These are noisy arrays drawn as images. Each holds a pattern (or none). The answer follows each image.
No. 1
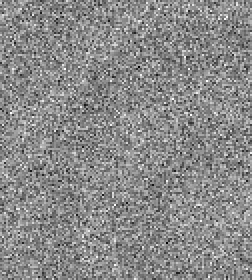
rings round one point
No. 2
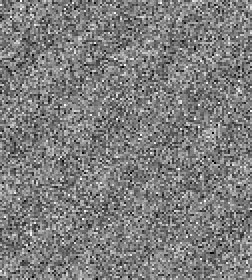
diagonal stripes
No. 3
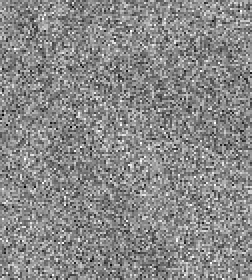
spokes from one point
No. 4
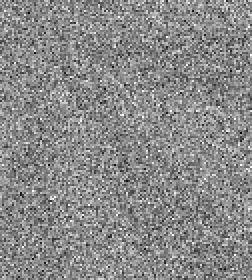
spokes from one point
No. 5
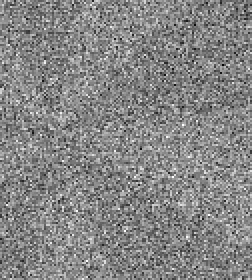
spokes from one point
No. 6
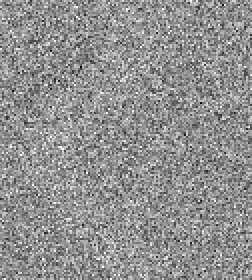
a wavy band
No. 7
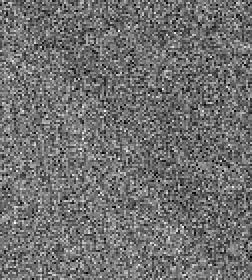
a sharp edge
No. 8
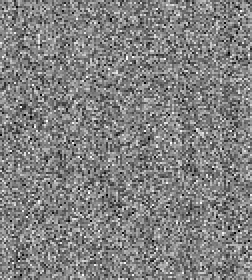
vertical stripes
